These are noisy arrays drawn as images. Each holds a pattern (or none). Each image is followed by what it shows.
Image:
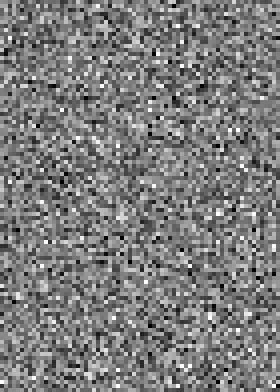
only noise
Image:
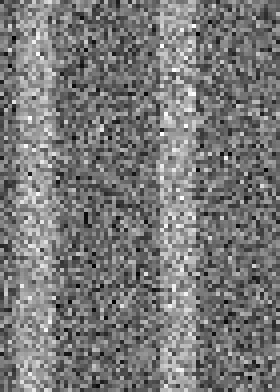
bands of columns
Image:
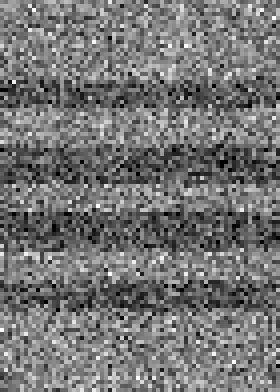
bands of rows
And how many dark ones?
4
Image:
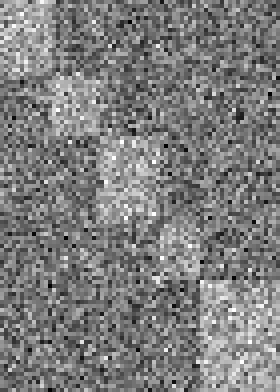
blocks along the diagonal
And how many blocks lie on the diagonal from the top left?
5
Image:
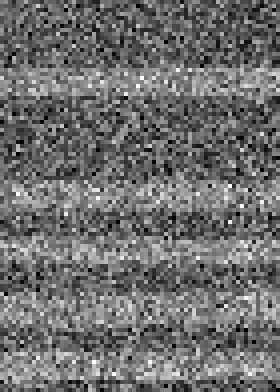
bands of rows
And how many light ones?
5
